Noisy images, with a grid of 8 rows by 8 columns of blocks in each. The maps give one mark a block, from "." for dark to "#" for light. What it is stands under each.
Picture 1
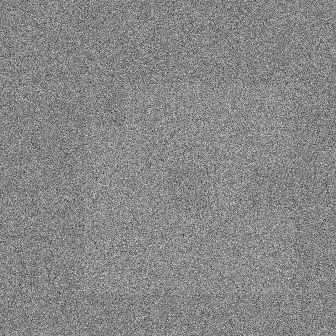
. . . . . . . .
. . . . . . . .
. . . # # # # .
. . # # # # # .
. . # # . # . .
. . # # # # # .
. . # # # # # .
. . . . . . . .
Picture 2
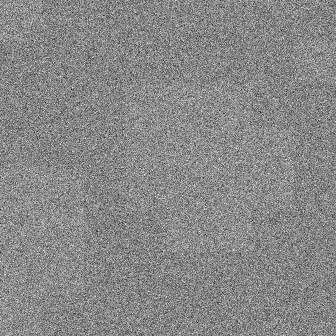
# . . . . . . .
. . . . . . . #
. . . # # # . .
. . . # # # # .
# # . # # # # .
# # . . # # . .
# # . . . . . .
# . . . . . . .
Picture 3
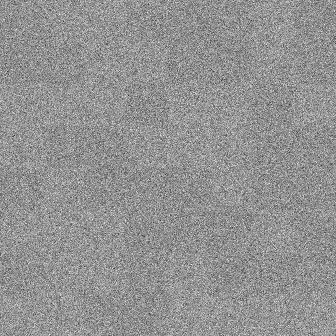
. # # . . . # .
. . # # . . # .
# # # . # # . #
# . . # # # . .
. # . . . # . .
# # # . . . # .
. # # . # . . .
# # . . # # # #
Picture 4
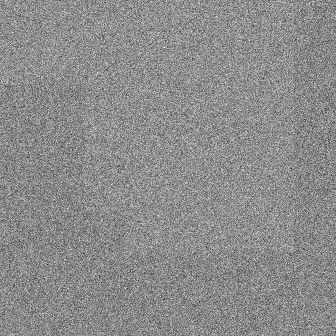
# # # # # # # .
# # # # # # # .
. . # # # # # .
. . # # # # # .
. . # # # # # .
. . . # # # # .
. . . . . . . .
. . . . . . . .
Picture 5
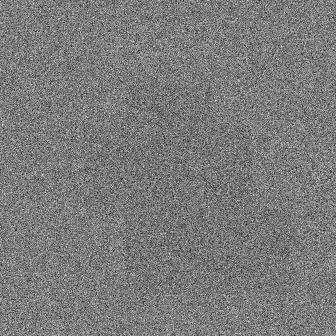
# # # # # # # #
# # # # # # # #
# # # . . # # #
# # . . . . # #
# # . . . . # #
# # # . . . . #
# # # . . . . #
# # # # # # # #
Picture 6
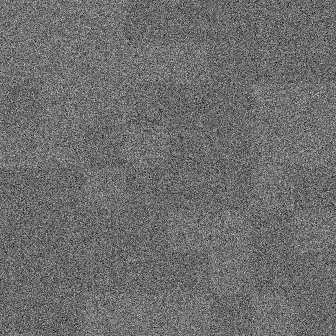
# # # . . . . .
# # # # # . . .
. # # . . . # #
# # . # . . # #
. . # . . . # .
. . . . # # . #
. . . . . # . .
. . # # # . # .
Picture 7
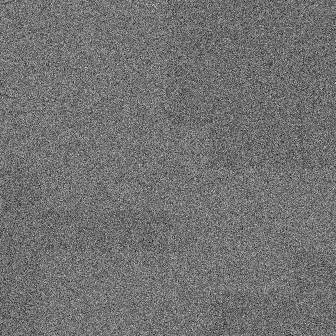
# # # # . . . .
# # # # . . . .
# # # # . . . .
# # # # # . . .
. # # # # # # #
. . . . # # # #
. # # # # # # .
. # # # # . . .
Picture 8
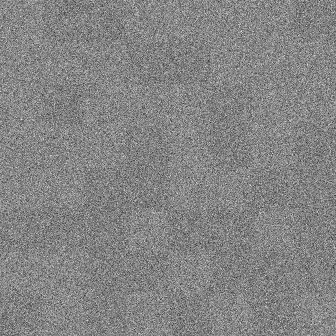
# . . # # # # .
# # # . . # # #
# . # # # . # #
# # # . # . # .
# # . . # # . .
. . . # . . # .
# # . . # . . .
. # . # . # . #
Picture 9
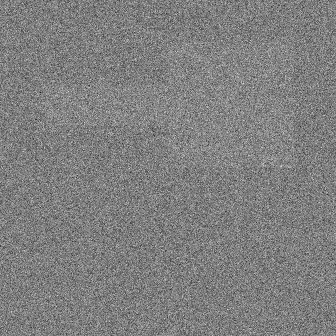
. . . . . . . .
. . . . # # # .
. # # # # # # .
. . . . # # # .
. . . . . . . .
. . . . . . . .
. . . . . . . .
. . . . . . . .
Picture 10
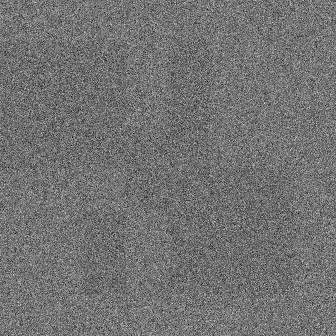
# # # # # # # #
. . . # . # # #
. . . # . # # #
. . . . . # # #
# # # . . . . #
# # . # . . . #
# # . # . . . #
# # # # # # # #
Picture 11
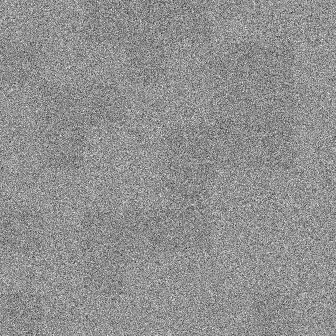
# # . . . # # #
. # # . # . . #
# . . # # . . #
# . # # . . . #
# # # # . # # #
. # . . . # # #
# # . # # # # #
. # # # # # . #
